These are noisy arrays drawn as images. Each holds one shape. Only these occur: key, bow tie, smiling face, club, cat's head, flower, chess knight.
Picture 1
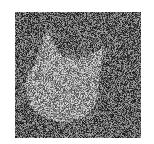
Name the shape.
cat's head
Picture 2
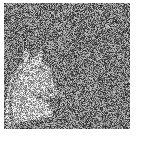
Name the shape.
chess knight
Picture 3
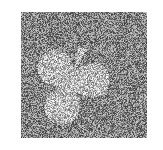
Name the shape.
club
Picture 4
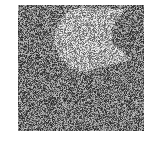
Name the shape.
cat's head
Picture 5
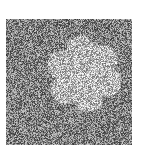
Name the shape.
flower
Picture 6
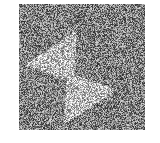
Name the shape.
bow tie
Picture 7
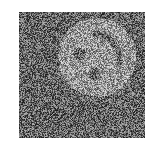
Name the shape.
smiling face
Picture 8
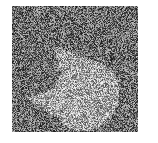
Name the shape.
cat's head
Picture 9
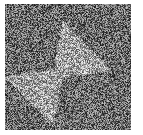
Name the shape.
bow tie
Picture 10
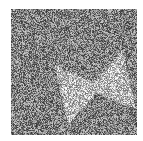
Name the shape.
bow tie
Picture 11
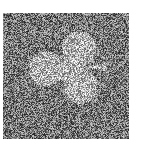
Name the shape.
club
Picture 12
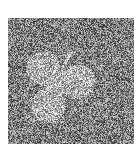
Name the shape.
club
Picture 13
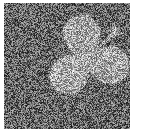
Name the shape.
club
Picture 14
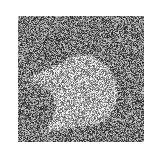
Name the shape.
cat's head
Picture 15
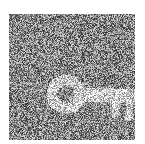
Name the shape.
key
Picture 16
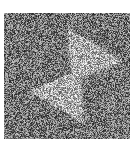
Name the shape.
bow tie
